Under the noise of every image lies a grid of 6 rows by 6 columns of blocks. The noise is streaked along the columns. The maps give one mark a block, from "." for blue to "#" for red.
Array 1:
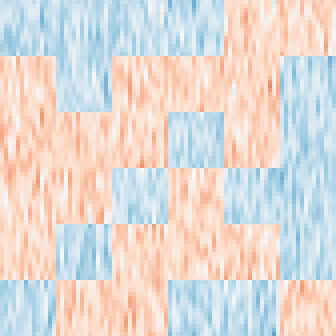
. . . . # #
# . # # # .
# # # . # .
# # . # . .
# . # # # .
. # # . . #
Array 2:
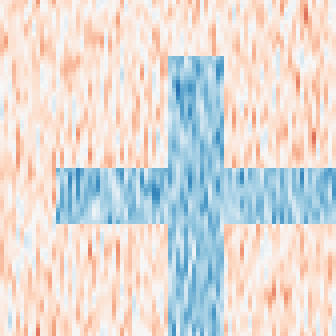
# # # # # #
# # # . # #
# # # . # #
# . . . . .
# # # . # #
# # # . # #
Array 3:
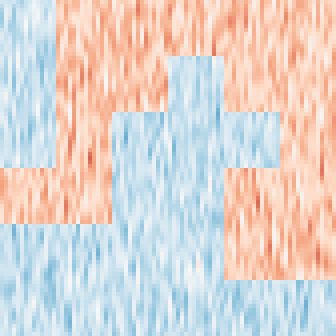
. # # # # #
. # # . # #
. # . . . #
# # . . # #
. . . . # #
. . . . . .
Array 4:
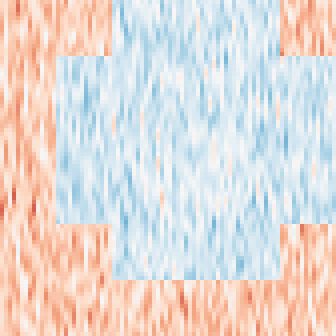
# # . . . #
# . . . . .
# . . . . .
# . . . . .
# # . . . #
# # # # # #
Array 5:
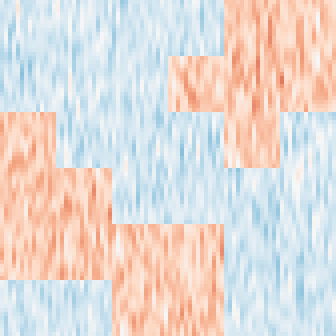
. . . . # #
. . . # # #
# . . . # .
# # . . . .
# # # # . .
. . # # . .
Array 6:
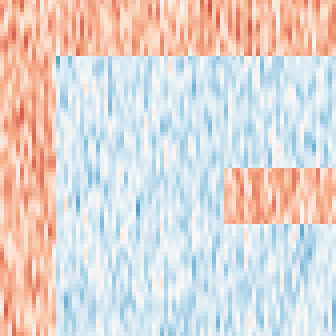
# # # # # #
# . . . . .
# . . . . .
# . . . # #
# . . . . .
# . . . . .
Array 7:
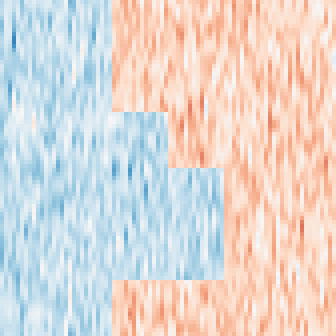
. . # # # #
. . # # # #
. . . # # #
. . . . # #
. . . . # #
. . # # # #
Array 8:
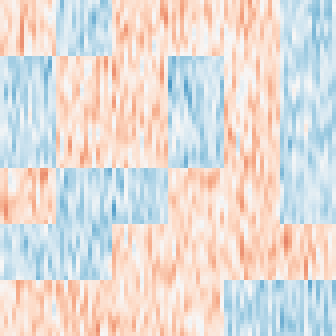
# . # # # .
. # # . # .
. # # . # .
# . . # # .
. . # # # #
# # # # . .
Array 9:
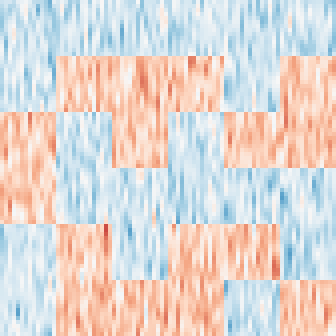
. . . . . .
. # # # . #
# . # . # #
# . . . . .
. # . # # .
. # # # . #
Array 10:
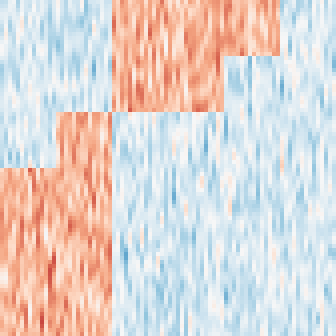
. . # # # .
. . # # . .
. # . . . .
# # . . . .
# # . . . .
# # . . . .
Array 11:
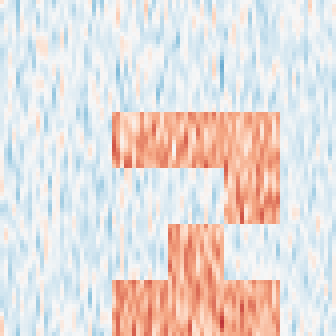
. . . . . .
. . . . . .
. . # # # .
. . . . # .
. . . # . .
. . # # # .
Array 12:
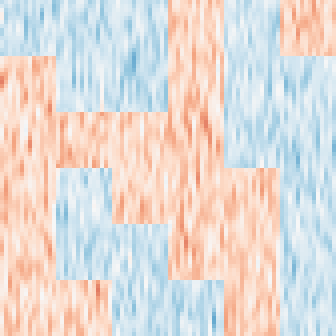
. . . # . #
# . . # . .
# # # # . .
# . # # # .
# . . # # .
# # . . # .
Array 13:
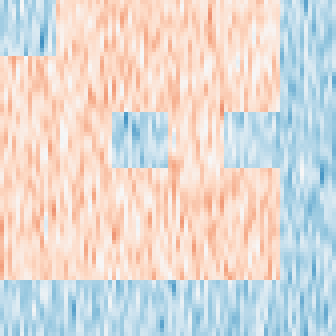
. # # # # .
# # # # # .
# # . # . .
# # # # # .
# # # # # .
. . . . . .
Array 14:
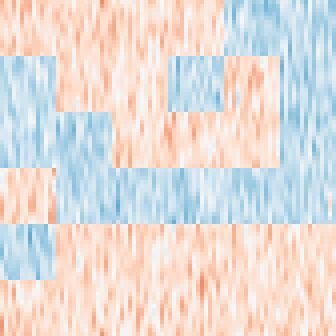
# # # # . .
. # # . # .
. . # # # .
# . . . . .
. # # # # #
# # # # # #
